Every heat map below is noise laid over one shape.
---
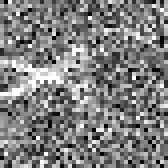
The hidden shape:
pair of scissors
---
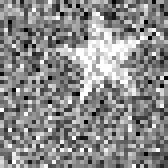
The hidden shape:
star
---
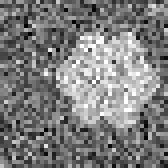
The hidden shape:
flower
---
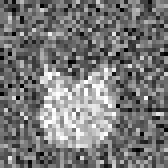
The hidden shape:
cat's head
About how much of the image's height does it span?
half
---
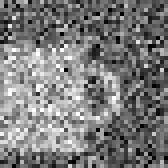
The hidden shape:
cup
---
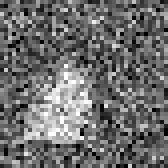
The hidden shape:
chess knight
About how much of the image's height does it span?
half
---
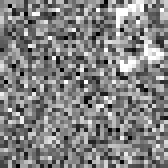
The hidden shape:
pair of musical notes
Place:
top right
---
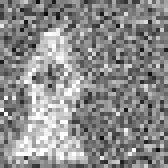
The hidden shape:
chess bishop
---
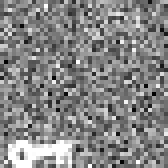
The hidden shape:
key
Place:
bottom left
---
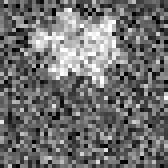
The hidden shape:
turtle
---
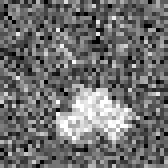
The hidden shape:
car
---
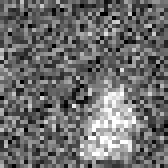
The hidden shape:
chess knight
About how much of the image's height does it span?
half
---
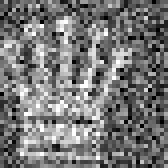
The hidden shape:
chess queen
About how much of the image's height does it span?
nearly all
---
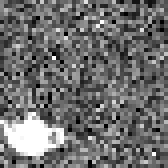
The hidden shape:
teapot
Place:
bottom left
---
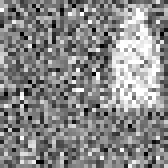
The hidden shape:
bottle
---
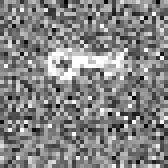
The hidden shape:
key
